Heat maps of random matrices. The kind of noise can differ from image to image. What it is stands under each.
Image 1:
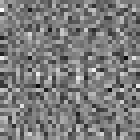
low rank plus noise
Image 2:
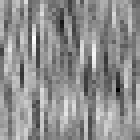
streaked along the columns
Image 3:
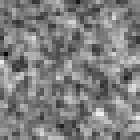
blotchy
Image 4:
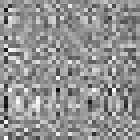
low rank plus noise
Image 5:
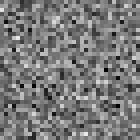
independent entries
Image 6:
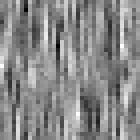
streaked along the columns
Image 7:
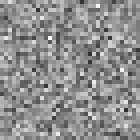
low rank plus noise
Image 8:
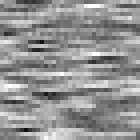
streaked along the rows
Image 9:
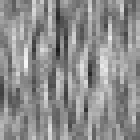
streaked along the columns
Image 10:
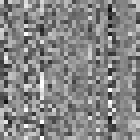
columns of uneven size
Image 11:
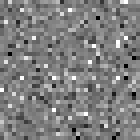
heavy tails
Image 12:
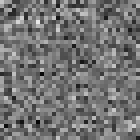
low rank plus noise
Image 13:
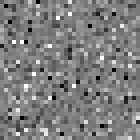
heavy tails
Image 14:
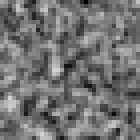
blotchy
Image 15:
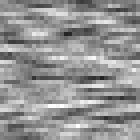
streaked along the rows
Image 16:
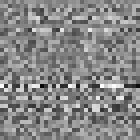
rows of uneven size
